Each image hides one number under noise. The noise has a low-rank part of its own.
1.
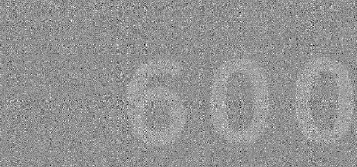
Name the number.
600
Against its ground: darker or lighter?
lighter
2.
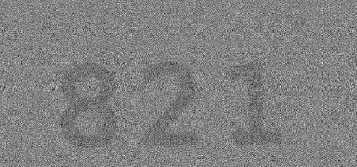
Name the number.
821
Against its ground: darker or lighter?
darker
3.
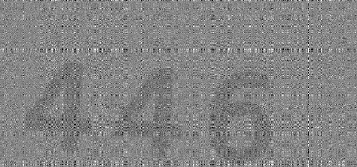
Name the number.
446
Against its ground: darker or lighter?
darker
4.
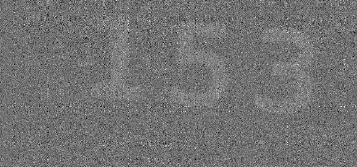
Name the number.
153
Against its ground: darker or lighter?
lighter
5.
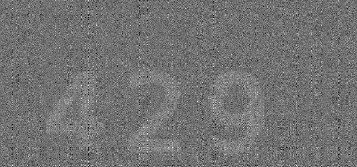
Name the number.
429
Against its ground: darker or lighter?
lighter
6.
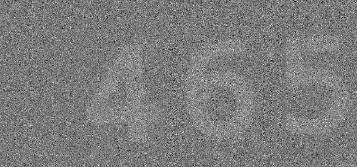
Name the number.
465
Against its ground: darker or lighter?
lighter
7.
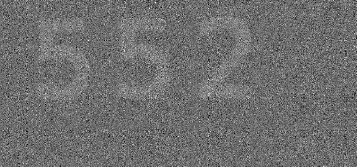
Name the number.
552
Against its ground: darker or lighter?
lighter
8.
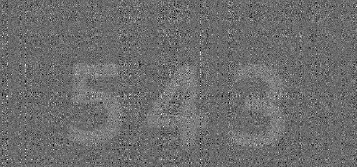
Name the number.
543
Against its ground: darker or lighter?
lighter
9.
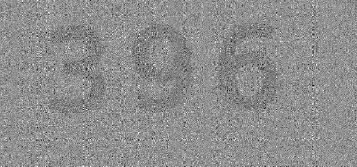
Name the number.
396
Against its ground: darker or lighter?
darker
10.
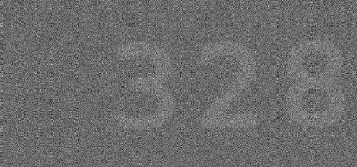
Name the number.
328
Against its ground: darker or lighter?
lighter
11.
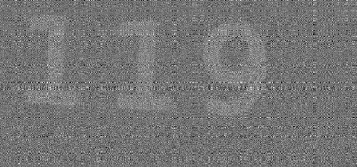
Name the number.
119
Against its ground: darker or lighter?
lighter
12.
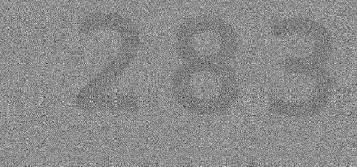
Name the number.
283
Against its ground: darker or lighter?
darker
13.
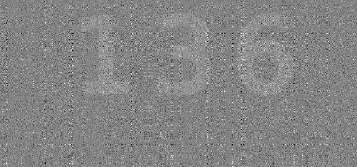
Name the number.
136
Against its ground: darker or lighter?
lighter
